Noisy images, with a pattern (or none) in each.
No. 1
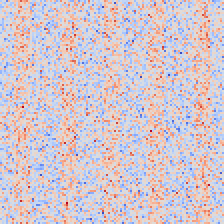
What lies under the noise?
vertical stripes
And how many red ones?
5
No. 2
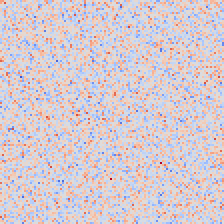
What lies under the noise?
only noise
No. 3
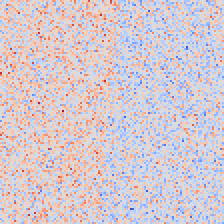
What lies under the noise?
a sharp edge
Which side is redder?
left
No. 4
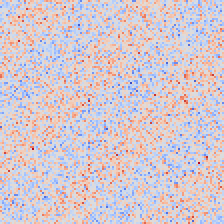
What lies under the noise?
diagonal stripes
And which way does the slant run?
bottom left to top right
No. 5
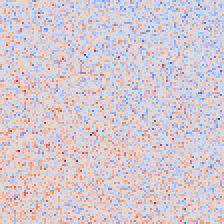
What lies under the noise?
a smooth slope
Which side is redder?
bottom left
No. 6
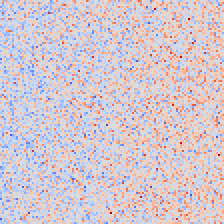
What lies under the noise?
a smooth slope
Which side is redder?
right
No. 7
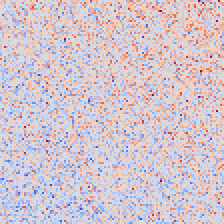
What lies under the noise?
a smooth slope
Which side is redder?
top right
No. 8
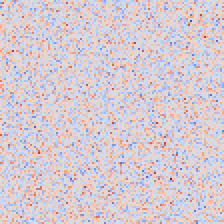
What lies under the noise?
only noise
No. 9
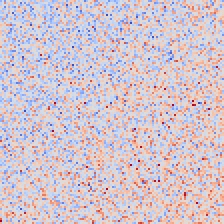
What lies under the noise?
a smooth slope
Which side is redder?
bottom right
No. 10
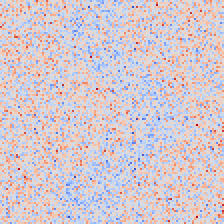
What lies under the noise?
a wavy band
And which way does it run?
top to bottom
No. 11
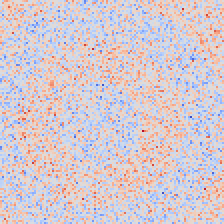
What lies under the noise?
rings round one point
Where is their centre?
centre
